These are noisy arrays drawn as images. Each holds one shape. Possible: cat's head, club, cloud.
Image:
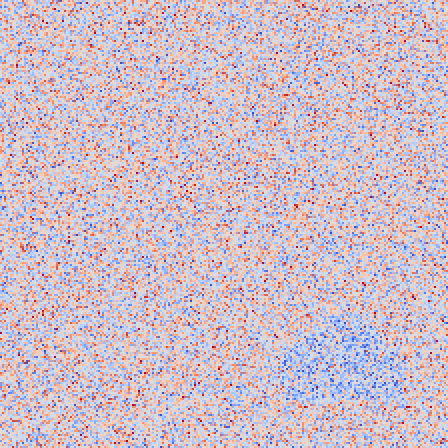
cloud
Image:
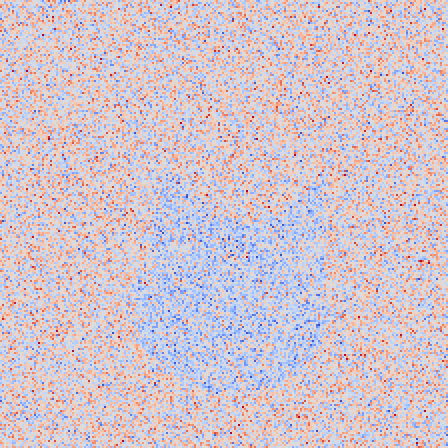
cat's head
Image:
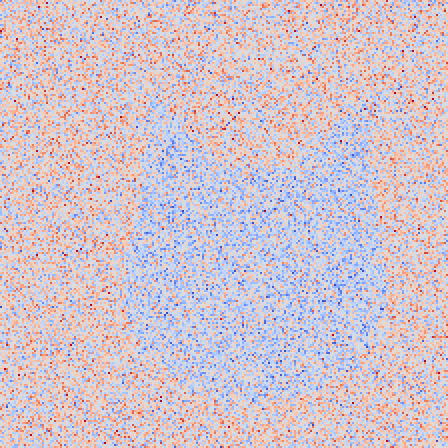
cat's head
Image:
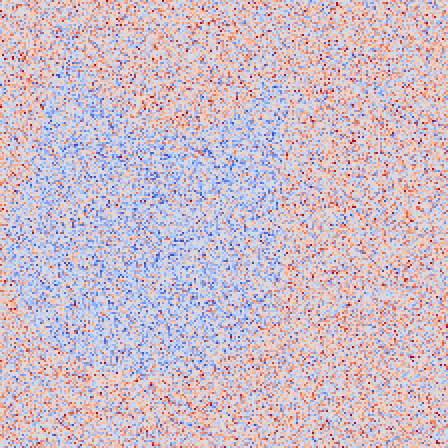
cat's head
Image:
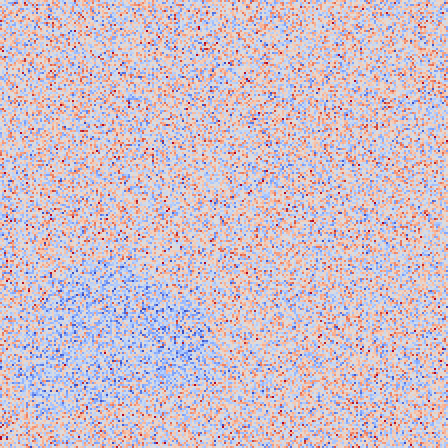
cloud
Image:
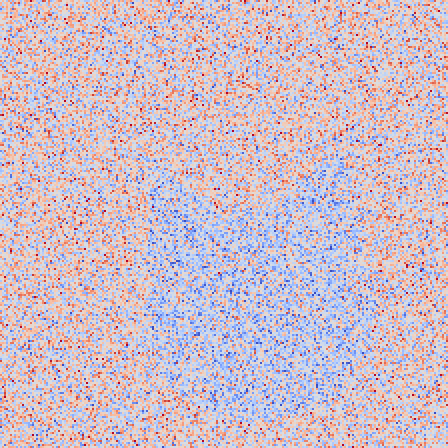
cat's head
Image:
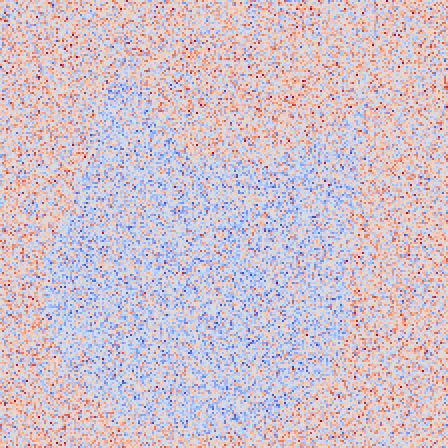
cat's head
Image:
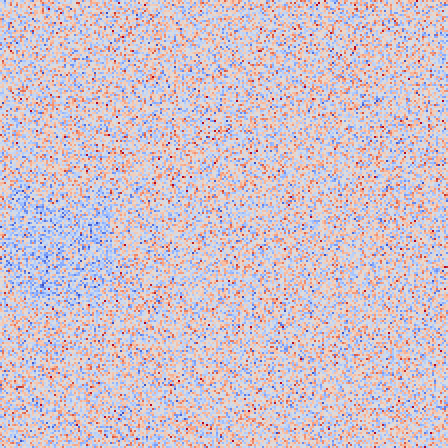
cat's head
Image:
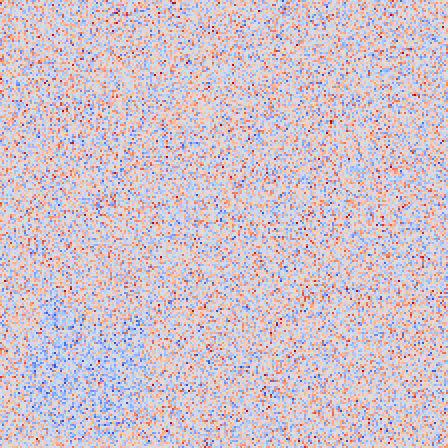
cat's head
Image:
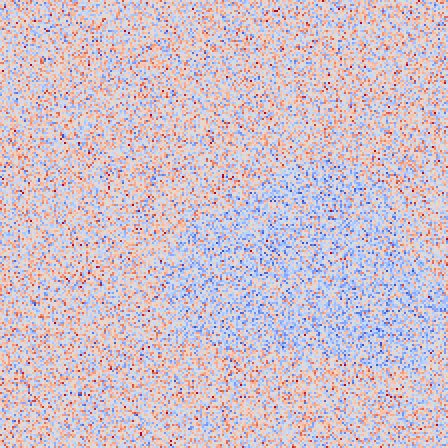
cloud
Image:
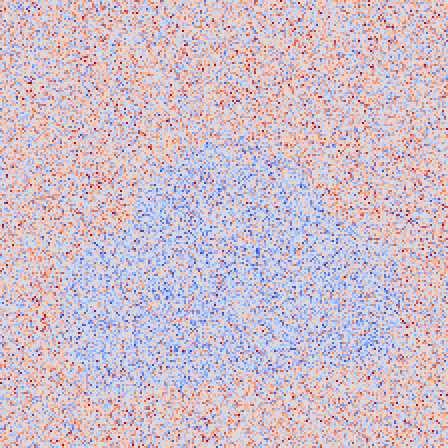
cloud
